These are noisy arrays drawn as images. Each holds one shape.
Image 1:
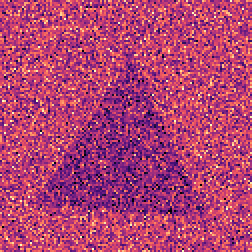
dark triangle
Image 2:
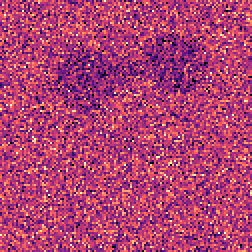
dark dumbbell
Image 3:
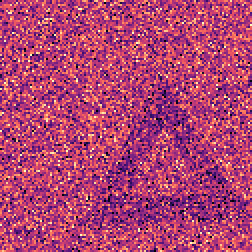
dark triangle frame
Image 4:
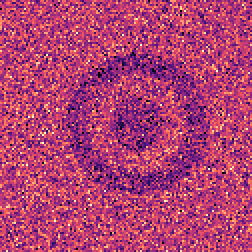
dark bullseye
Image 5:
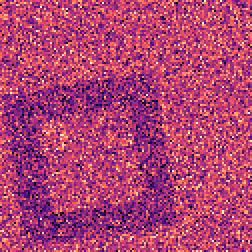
dark square frame
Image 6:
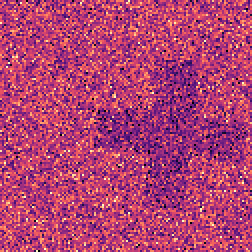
dark cross
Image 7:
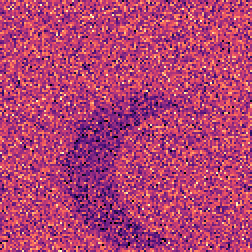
dark crescent
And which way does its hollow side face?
right
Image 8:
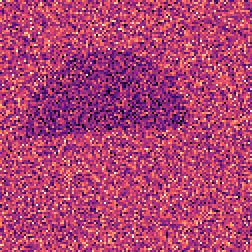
dark half disc
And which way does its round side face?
up
